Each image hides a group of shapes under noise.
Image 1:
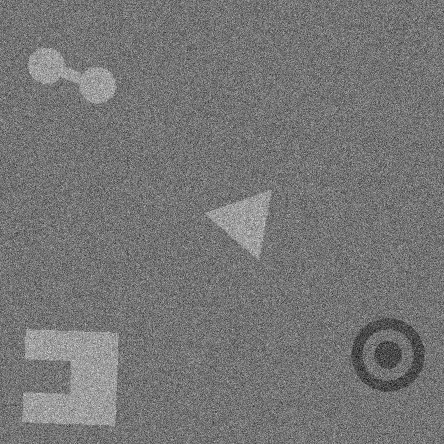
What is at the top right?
nothing
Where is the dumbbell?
top left
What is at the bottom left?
square with a notch
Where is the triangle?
centre
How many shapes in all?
4
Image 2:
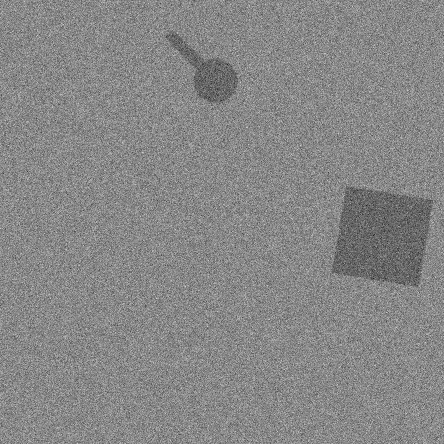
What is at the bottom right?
nothing
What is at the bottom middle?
nothing
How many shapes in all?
2
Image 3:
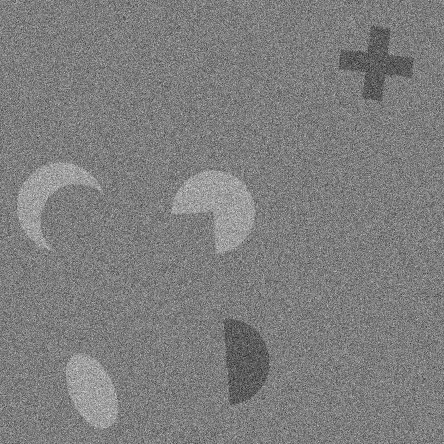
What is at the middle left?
crescent
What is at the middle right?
nothing
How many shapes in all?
5
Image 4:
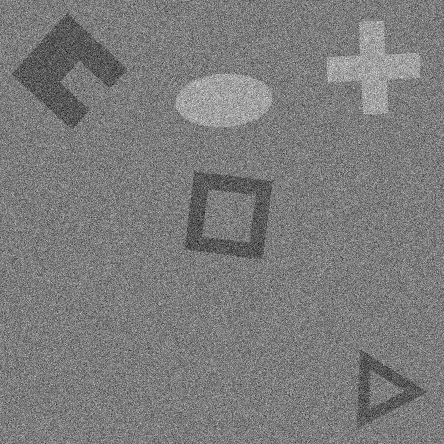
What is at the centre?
square frame
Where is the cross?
top right
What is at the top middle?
ellipse
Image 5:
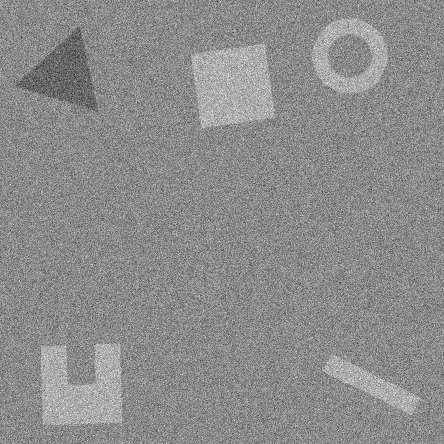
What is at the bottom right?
bar
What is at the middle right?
nothing
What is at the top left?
triangle
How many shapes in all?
5
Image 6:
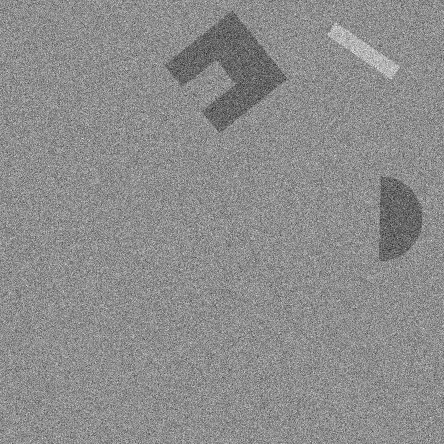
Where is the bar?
top right
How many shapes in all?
3
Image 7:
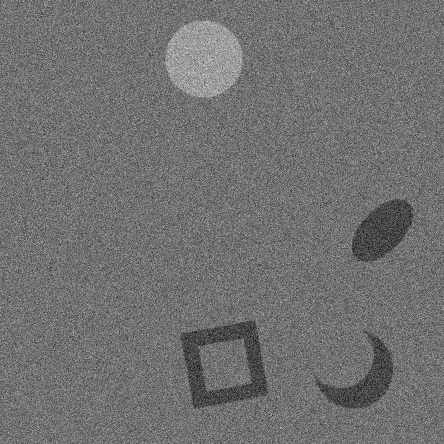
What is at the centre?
nothing
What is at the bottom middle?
square frame
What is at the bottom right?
crescent
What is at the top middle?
disc
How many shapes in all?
4
